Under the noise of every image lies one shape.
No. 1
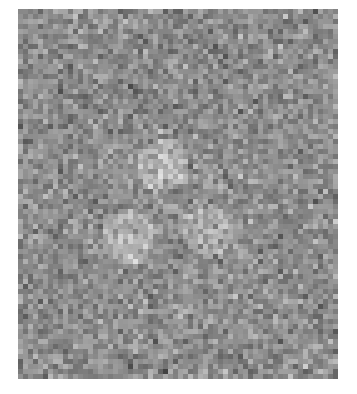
three dots
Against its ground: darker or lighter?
lighter
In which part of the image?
centre
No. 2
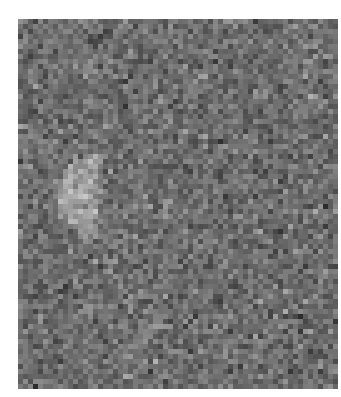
half disc
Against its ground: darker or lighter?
lighter
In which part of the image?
middle left
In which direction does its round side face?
left
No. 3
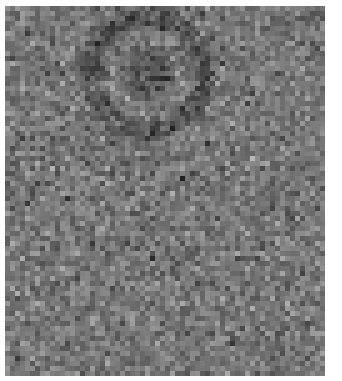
bullseye
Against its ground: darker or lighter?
darker
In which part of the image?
top middle
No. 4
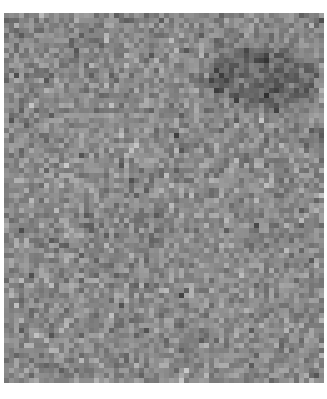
ellipse
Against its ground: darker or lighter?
darker
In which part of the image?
top right
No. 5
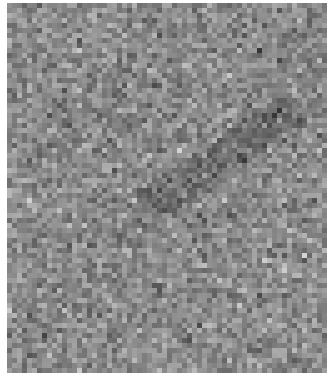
bar
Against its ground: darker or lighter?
darker
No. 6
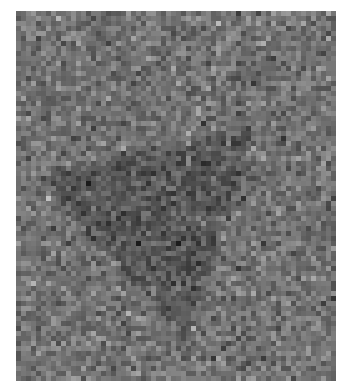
triangle
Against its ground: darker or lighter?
darker
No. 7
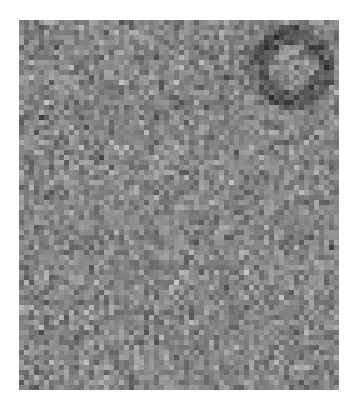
ring
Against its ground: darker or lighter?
darker
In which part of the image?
top right
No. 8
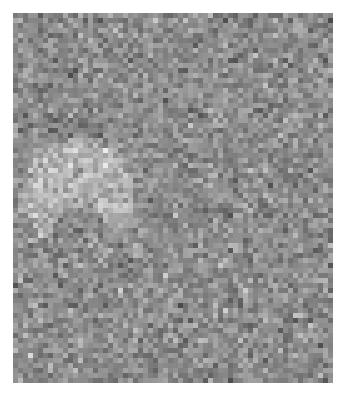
disc with a wedge cut out
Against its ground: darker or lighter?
lighter
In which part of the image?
middle left
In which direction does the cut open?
down
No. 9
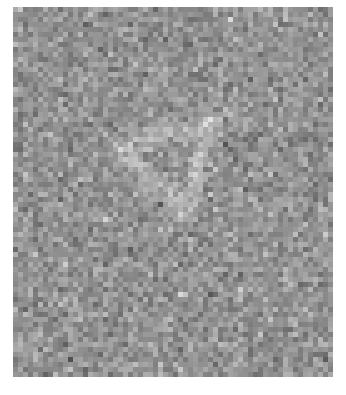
triangle frame
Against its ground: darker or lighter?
lighter
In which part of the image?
centre
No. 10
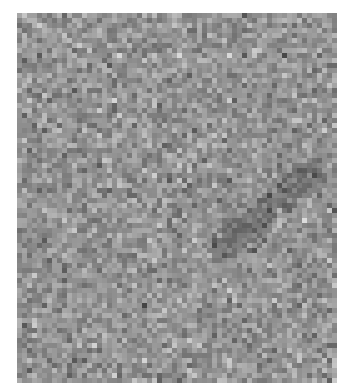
bar
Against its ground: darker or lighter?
darker
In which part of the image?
middle right
